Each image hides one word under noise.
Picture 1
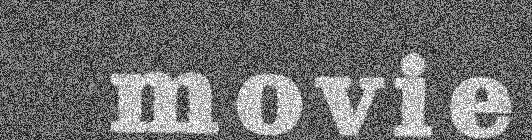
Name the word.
movie
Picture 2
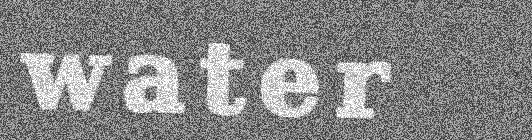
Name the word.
water
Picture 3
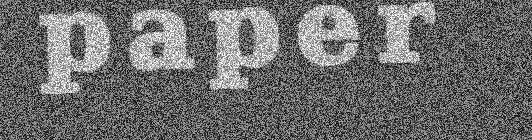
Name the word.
paper
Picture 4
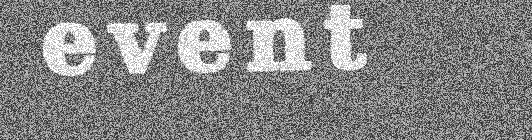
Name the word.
event
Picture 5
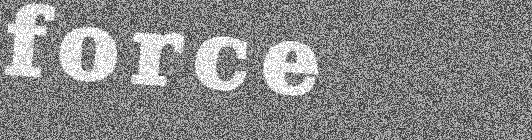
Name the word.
force
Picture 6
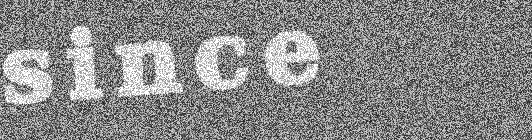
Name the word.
since
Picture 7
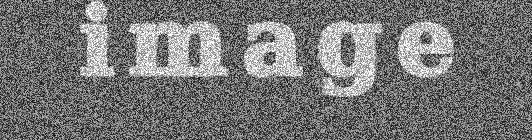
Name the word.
image
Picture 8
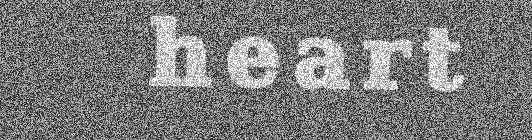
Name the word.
heart
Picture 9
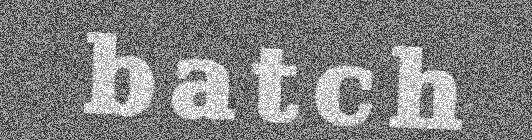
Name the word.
batch
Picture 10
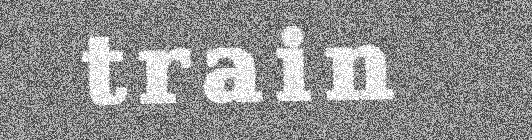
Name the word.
train
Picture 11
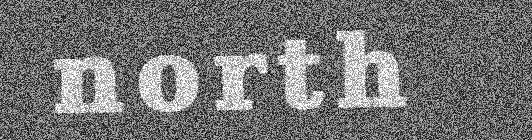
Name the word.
north
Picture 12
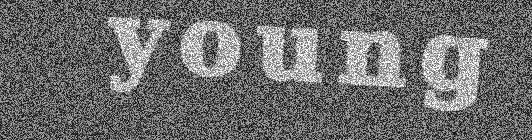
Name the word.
young
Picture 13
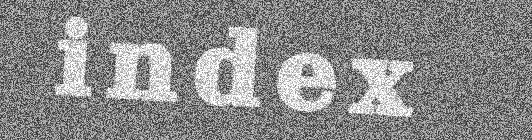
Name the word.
index
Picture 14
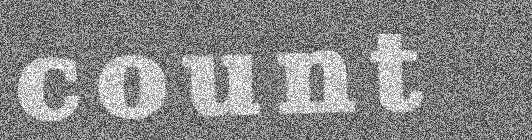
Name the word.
count
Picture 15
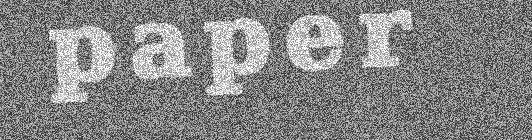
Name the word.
paper
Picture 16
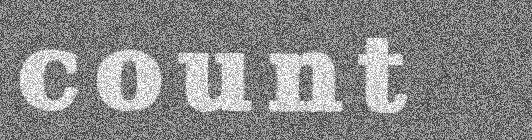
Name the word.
count
